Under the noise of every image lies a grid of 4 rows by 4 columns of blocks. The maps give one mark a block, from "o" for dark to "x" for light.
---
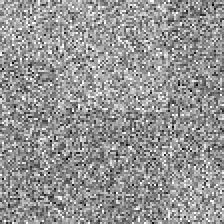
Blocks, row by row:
xxxo
oxxo
oooo
ooox
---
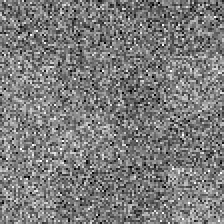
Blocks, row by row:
oooo
xoox
xxoo
xoox
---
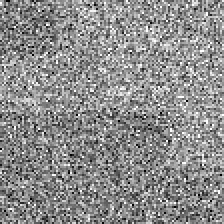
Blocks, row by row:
oxxx
xxxx
ooox
oooo
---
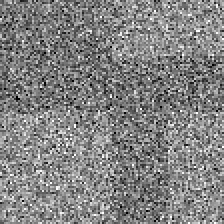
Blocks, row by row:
ooxx
oooo
xxox
xxox
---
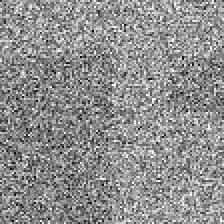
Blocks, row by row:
xxxx
ooxo
ooxx
ooxx
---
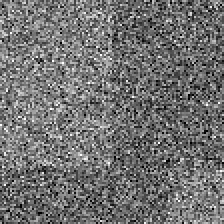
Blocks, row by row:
xxoo
xxoo
xxoo
ooox
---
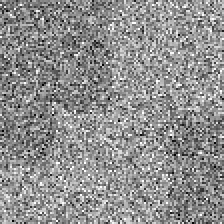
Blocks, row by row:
ooxx
ooxx
oxxo
xxxo
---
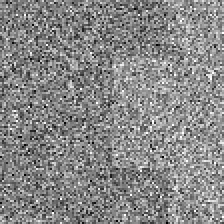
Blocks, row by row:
ooox
ooxx
ooxx
ooox
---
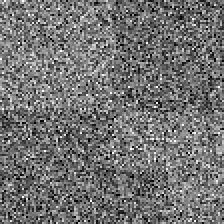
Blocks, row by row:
xxoo
xxoo
ooxx
ooox
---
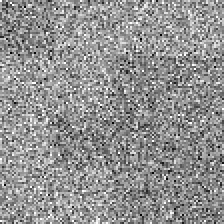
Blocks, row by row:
oxxx
xxoo
xooo
xxoo
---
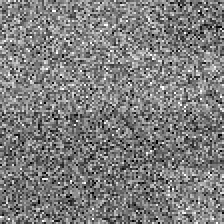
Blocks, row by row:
xxxo
xxxx
oooo
ooox
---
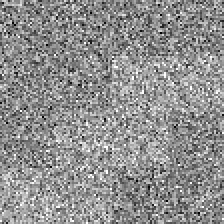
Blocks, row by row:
oooo
ooxx
oxxo
xxoo
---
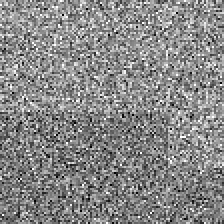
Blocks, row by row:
xxxx
xxxx
ooox
oooo
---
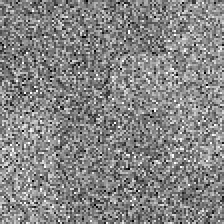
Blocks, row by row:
ooox
ooxx
xoox
xooo
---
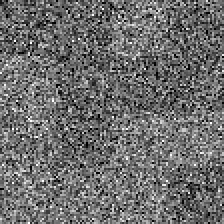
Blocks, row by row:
ooxo
xooo
xoxx
xxxo
